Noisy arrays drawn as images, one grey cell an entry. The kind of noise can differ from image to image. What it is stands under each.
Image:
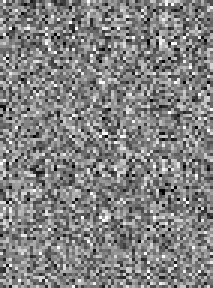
low rank plus noise
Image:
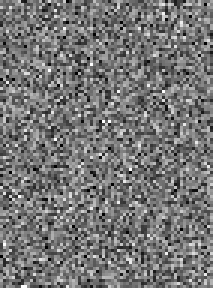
independent entries
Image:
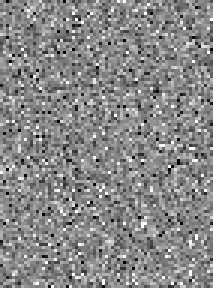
heavy tails
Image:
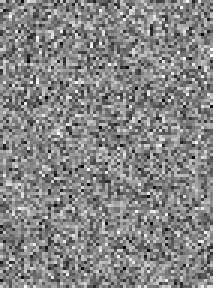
independent entries
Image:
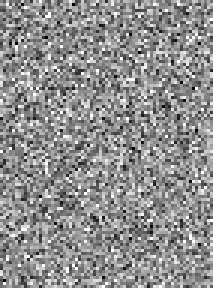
independent entries
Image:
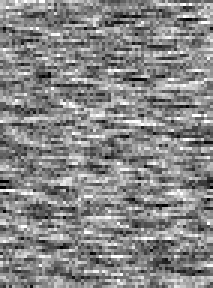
streaked along the rows
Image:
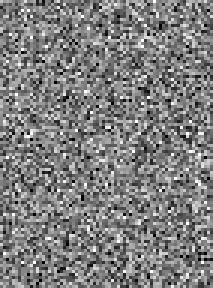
independent entries
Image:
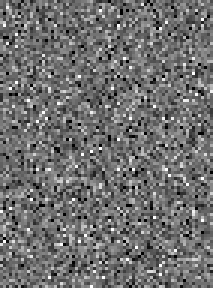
heavy tails
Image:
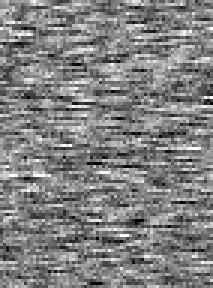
streaked along the rows
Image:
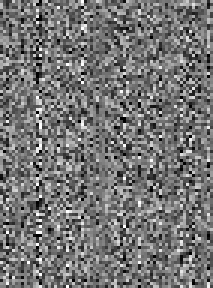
columns of uneven size
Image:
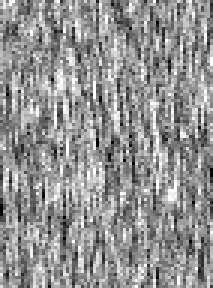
streaked along the columns
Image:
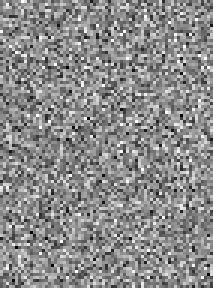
independent entries
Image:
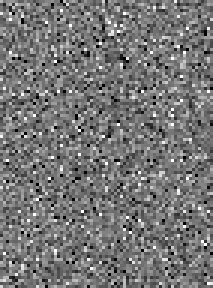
heavy tails
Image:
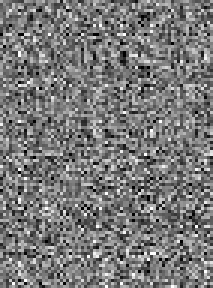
low rank plus noise
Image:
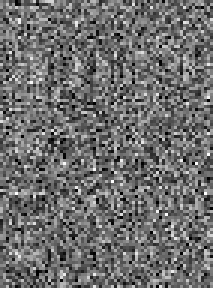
low rank plus noise
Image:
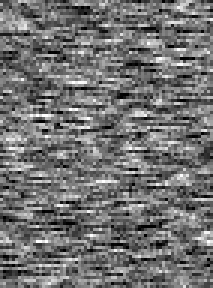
streaked along the rows
